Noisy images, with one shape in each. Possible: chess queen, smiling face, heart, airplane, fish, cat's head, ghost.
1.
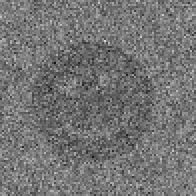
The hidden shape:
smiling face
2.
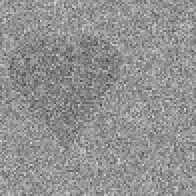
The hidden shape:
heart
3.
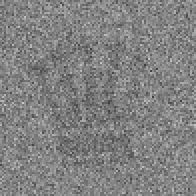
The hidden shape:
chess queen
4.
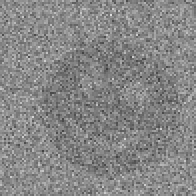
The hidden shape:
smiling face
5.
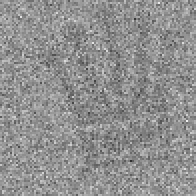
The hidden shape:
chess queen
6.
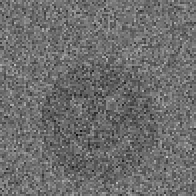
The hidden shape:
smiling face
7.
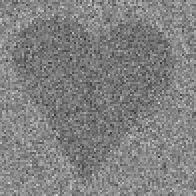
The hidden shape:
heart
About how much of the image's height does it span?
nearly all
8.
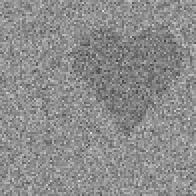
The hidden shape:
heart
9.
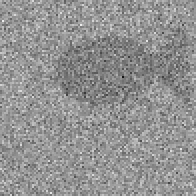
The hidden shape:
fish
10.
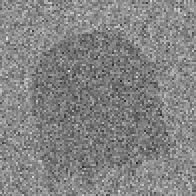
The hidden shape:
ghost
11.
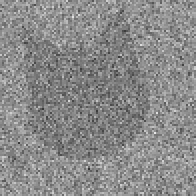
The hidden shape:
cat's head
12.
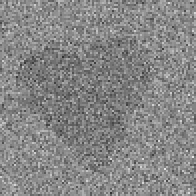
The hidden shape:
heart
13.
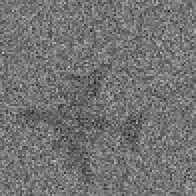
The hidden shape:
airplane
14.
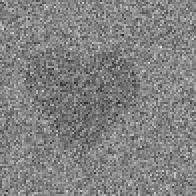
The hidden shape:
heart
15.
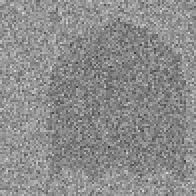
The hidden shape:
ghost
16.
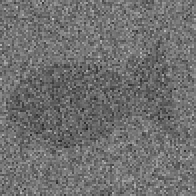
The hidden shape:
fish
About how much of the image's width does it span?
nearly all
